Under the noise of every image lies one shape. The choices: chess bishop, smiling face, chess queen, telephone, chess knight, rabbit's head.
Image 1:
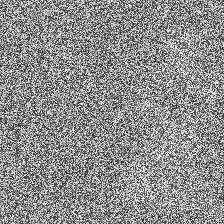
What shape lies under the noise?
chess bishop
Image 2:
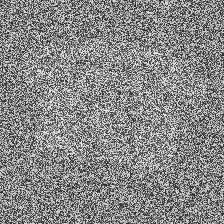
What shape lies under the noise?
telephone
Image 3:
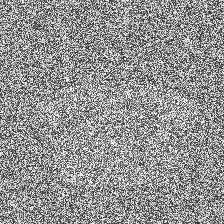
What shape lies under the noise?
telephone
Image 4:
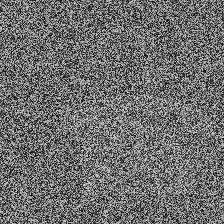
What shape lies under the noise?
telephone
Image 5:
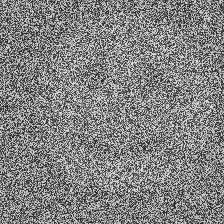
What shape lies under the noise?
smiling face
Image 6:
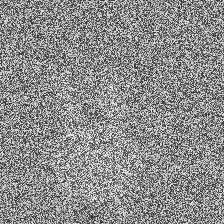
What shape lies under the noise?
rabbit's head
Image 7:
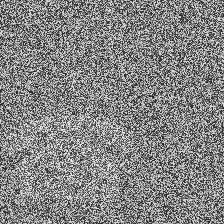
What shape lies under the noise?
telephone
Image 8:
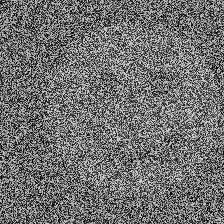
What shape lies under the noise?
smiling face
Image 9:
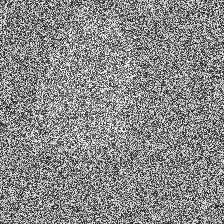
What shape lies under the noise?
chess knight
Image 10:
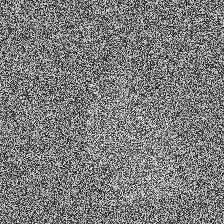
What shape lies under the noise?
chess knight
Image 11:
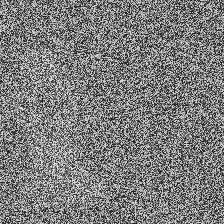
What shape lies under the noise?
chess bishop
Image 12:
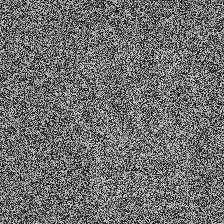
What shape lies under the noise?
chess queen
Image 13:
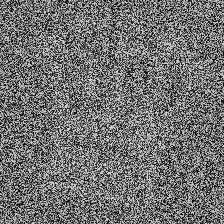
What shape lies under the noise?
chess queen
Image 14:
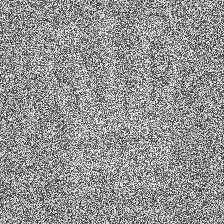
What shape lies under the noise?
chess queen
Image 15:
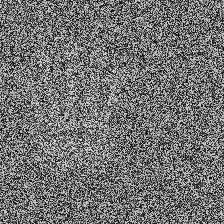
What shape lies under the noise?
chess queen
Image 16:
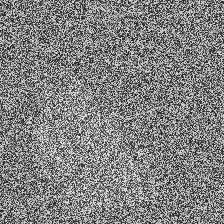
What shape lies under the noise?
chess knight
